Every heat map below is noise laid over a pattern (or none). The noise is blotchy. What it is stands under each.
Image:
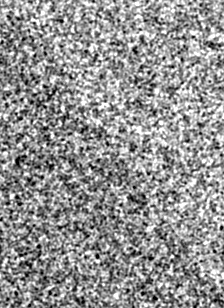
a sharp edge
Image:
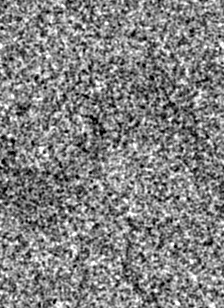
a wavy band
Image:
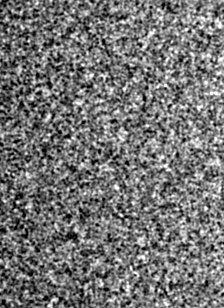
a smooth slope
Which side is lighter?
right
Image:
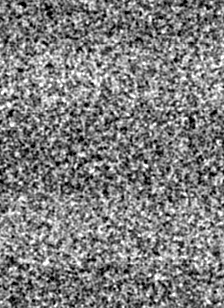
horizontal stripes
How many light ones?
2
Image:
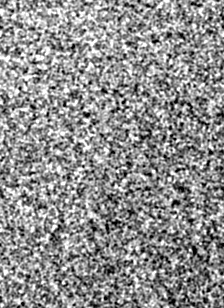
a smooth slope
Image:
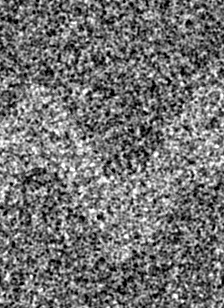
a wavy band
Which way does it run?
left to right
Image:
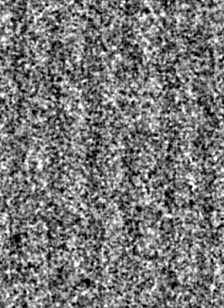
vertical stripes
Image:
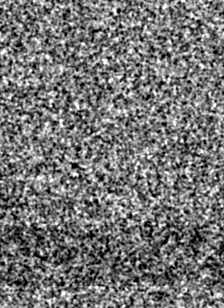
one horizontal stripe
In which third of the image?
bottom
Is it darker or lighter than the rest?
darker
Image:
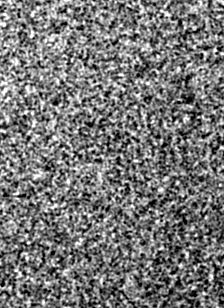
a smooth slope
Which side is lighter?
top left
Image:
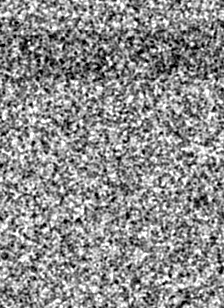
one horizontal stripe
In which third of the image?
top
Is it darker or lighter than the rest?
darker
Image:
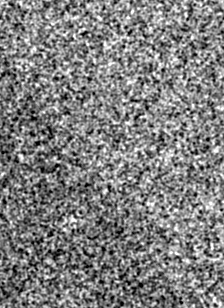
a sharp edge
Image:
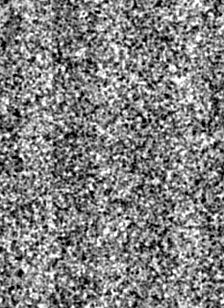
vertical stripes
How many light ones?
3
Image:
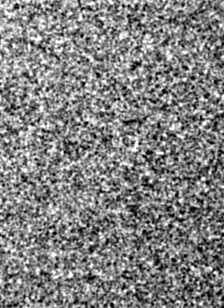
a smooth slope
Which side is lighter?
top left
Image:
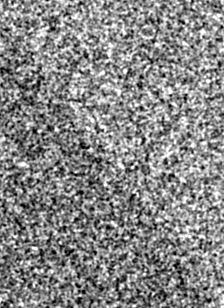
a sharp edge
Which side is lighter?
top right
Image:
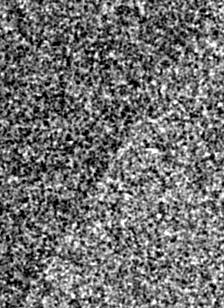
a sharp edge
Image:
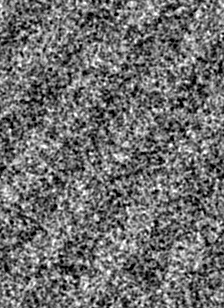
diagonal stripes
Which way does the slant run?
bottom left to top right
